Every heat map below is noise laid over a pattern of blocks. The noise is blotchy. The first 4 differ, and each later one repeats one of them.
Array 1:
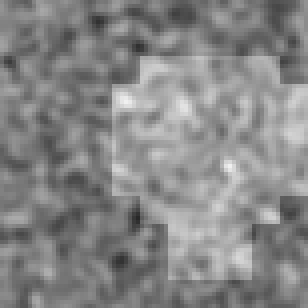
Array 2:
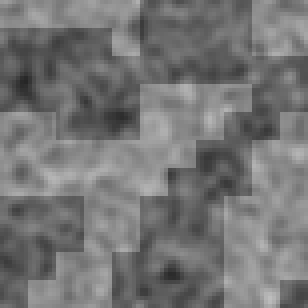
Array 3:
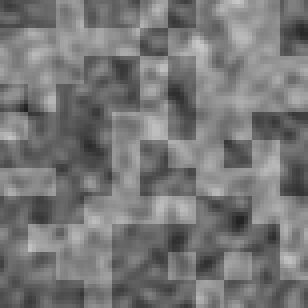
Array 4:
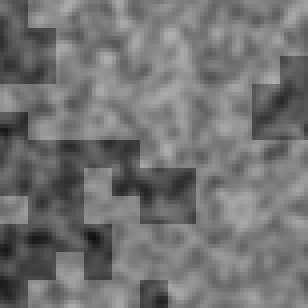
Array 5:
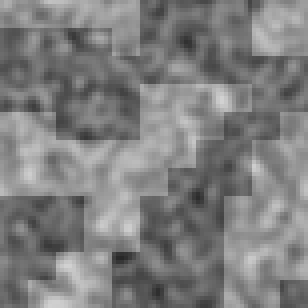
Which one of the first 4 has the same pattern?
2
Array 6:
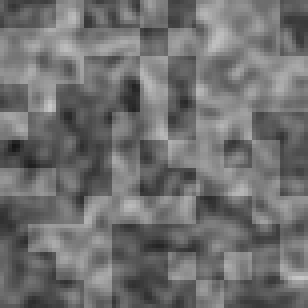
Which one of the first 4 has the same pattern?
3
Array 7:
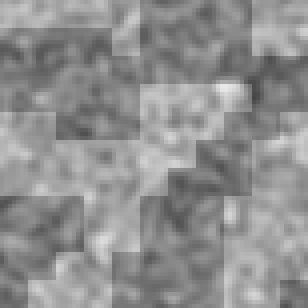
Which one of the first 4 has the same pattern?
2
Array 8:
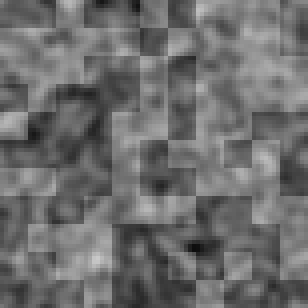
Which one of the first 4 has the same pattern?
3
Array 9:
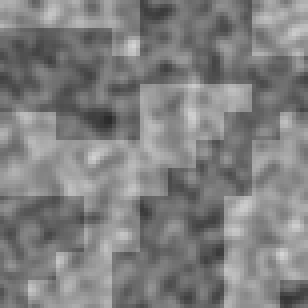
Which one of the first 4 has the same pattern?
2
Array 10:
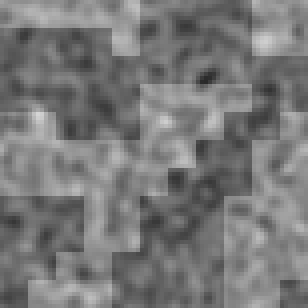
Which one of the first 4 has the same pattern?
2
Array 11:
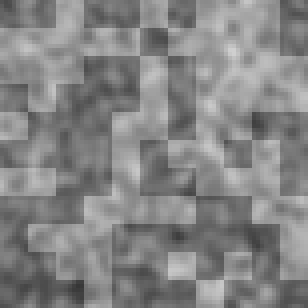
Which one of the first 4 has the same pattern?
3
